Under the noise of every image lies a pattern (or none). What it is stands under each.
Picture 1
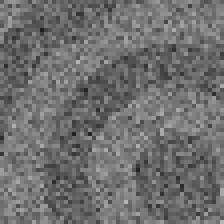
rings round one point
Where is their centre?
bottom right
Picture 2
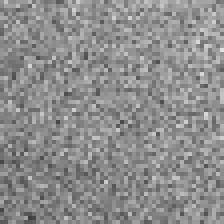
a smooth slope
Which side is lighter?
top right
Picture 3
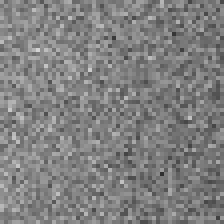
a smooth slope
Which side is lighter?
left
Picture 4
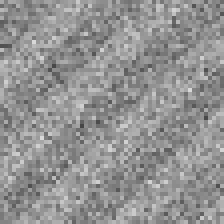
diagonal stripes
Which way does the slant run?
bottom left to top right
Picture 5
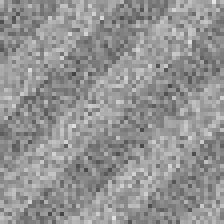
diagonal stripes
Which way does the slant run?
bottom left to top right
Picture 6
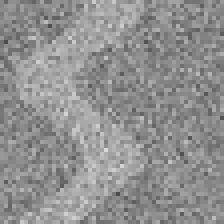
a wavy band
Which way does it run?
top to bottom
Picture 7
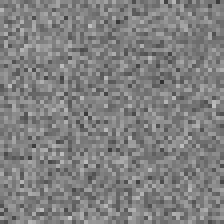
only noise
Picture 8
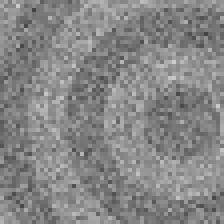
rings round one point
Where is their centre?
middle right
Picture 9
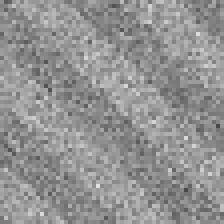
diagonal stripes
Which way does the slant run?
top left to bottom right
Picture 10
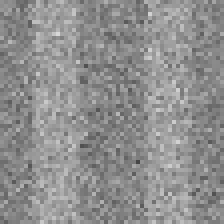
vertical stripes
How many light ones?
2
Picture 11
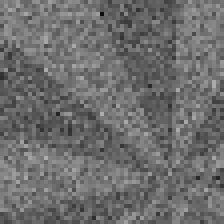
spokes from one point
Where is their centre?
bottom right
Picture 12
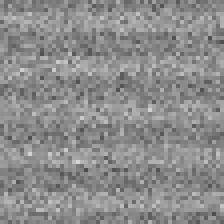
horizontal stripes
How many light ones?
5
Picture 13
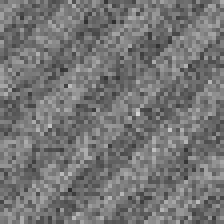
diagonal stripes
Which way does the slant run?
bottom left to top right
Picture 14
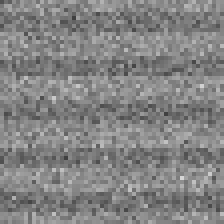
horizontal stripes
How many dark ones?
5
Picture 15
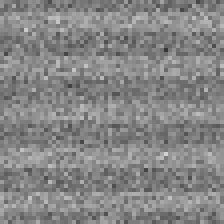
horizontal stripes
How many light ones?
5
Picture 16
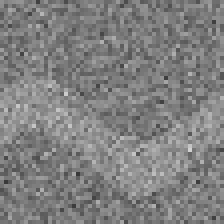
a wavy band
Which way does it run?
left to right
